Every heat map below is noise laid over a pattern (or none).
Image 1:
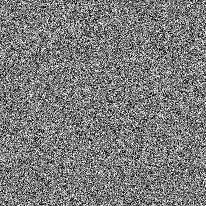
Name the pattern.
only noise
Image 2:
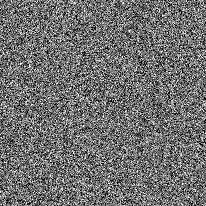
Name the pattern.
only noise
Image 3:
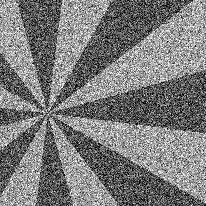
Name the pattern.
spokes from one point
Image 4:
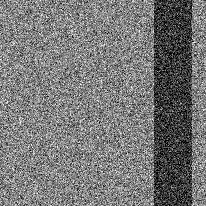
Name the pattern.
one vertical stripe
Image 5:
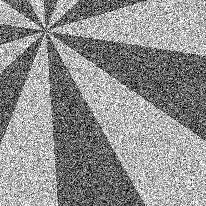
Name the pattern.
spokes from one point
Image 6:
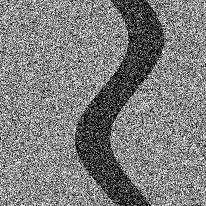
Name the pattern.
a wavy band
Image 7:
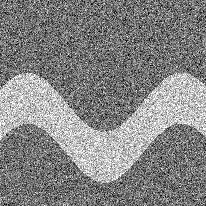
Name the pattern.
a wavy band
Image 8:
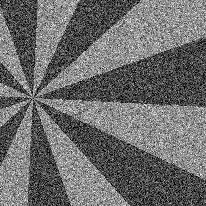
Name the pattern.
spokes from one point
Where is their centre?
middle left
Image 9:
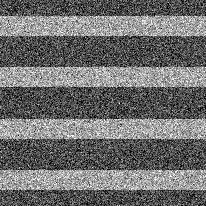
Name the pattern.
horizontal stripes
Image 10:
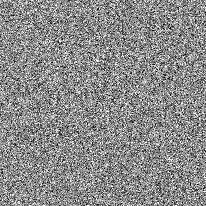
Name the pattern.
only noise
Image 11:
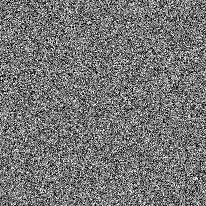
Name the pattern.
only noise
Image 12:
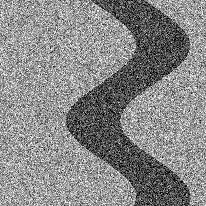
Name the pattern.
a wavy band
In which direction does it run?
top to bottom
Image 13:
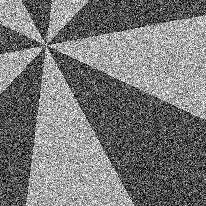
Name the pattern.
spokes from one point
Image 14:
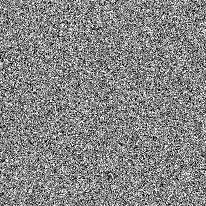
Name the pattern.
only noise
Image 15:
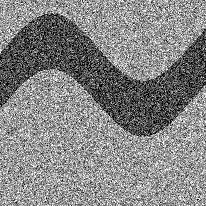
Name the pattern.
a wavy band
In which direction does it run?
left to right
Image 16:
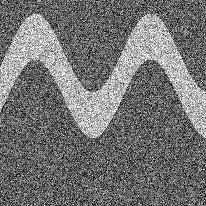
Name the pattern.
a wavy band
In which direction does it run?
left to right
